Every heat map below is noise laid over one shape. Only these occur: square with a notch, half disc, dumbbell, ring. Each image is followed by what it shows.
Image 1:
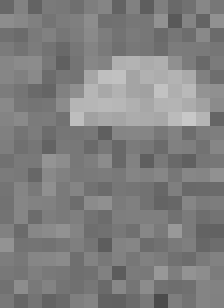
half disc
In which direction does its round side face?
up
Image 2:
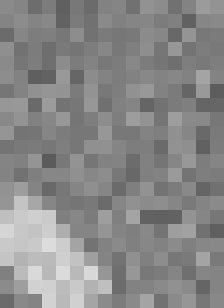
half disc
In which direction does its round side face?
down and left
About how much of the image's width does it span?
half
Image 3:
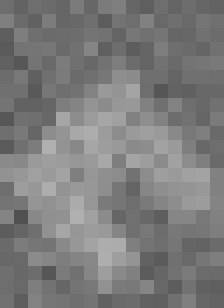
square with a notch
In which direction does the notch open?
down and right
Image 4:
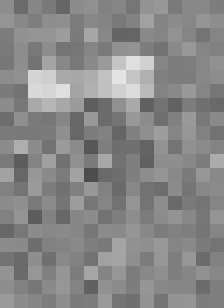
dumbbell
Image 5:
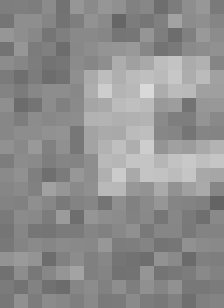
square with a notch
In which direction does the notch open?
right
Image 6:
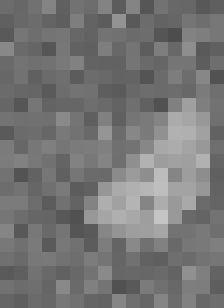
half disc
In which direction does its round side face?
down and right
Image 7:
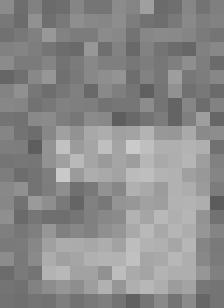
square with a notch
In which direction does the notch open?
left
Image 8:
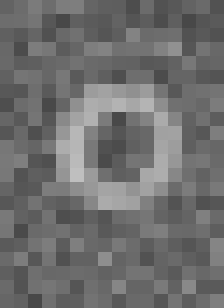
ring
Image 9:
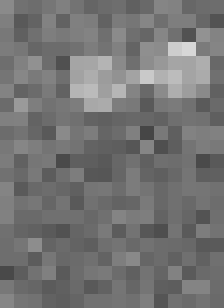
dumbbell
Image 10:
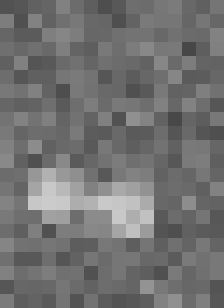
dumbbell
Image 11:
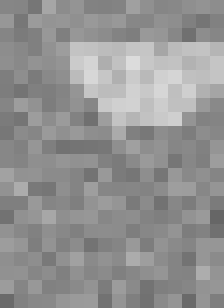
half disc
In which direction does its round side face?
down
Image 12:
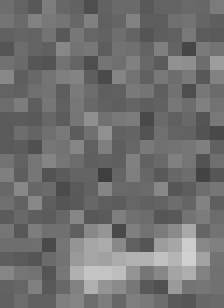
dumbbell
